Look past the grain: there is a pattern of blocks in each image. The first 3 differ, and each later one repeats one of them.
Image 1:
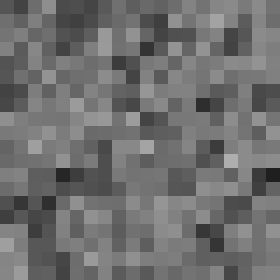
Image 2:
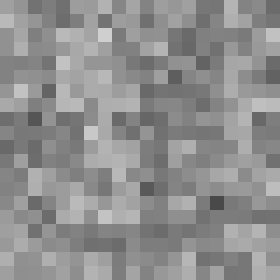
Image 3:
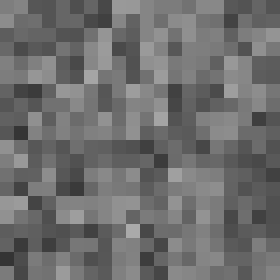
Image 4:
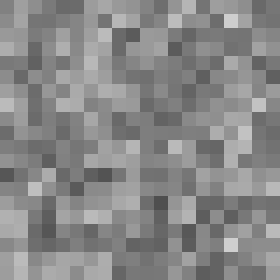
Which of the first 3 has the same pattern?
2
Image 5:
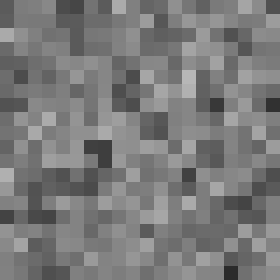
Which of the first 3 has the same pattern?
1
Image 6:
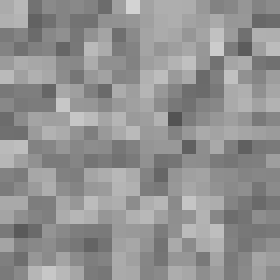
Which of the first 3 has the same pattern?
3
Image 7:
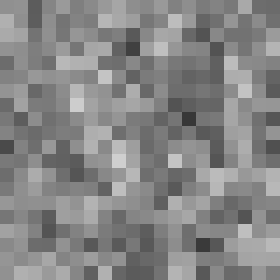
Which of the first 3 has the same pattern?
2
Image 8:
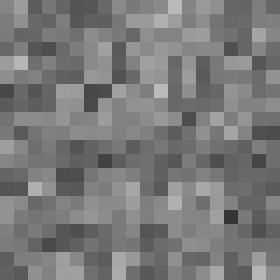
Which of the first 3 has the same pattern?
3
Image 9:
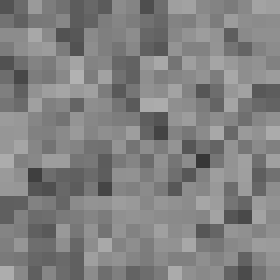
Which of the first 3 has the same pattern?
1
